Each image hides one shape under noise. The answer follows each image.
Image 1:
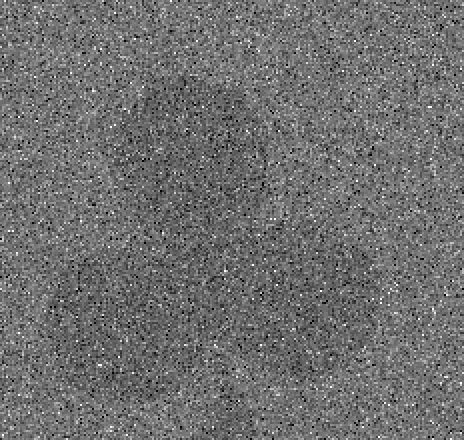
club
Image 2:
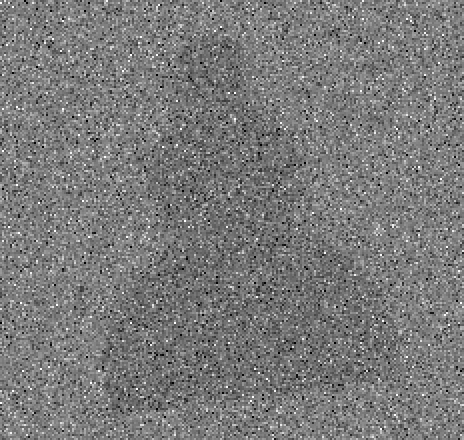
chess pawn
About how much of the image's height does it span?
nearly all
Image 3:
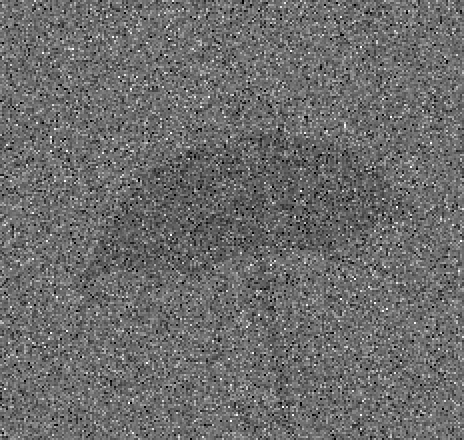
umbrella
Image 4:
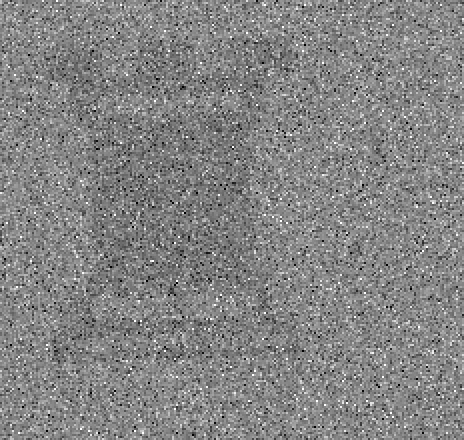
chess rook
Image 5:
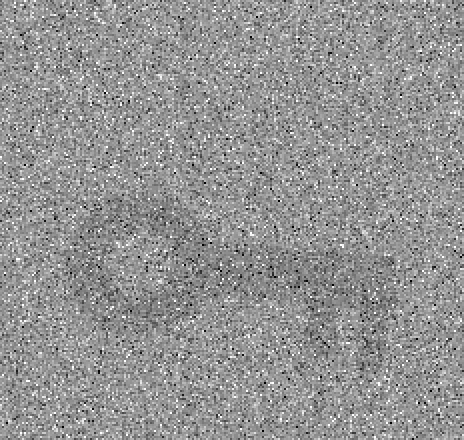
key
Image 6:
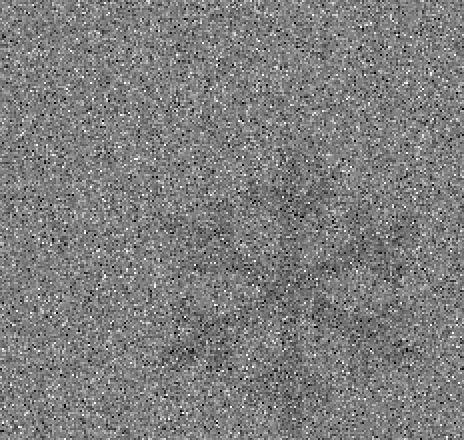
snowflake
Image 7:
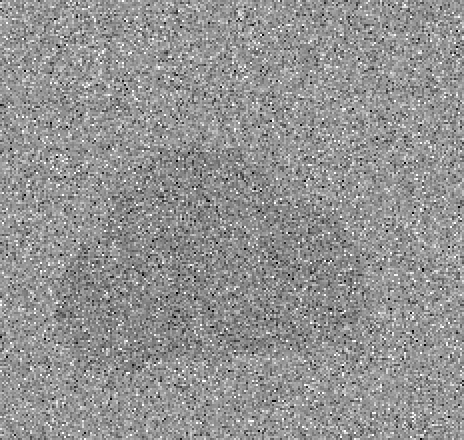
cloud
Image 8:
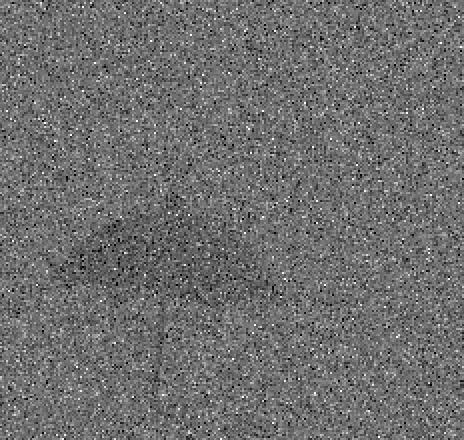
umbrella
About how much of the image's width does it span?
half
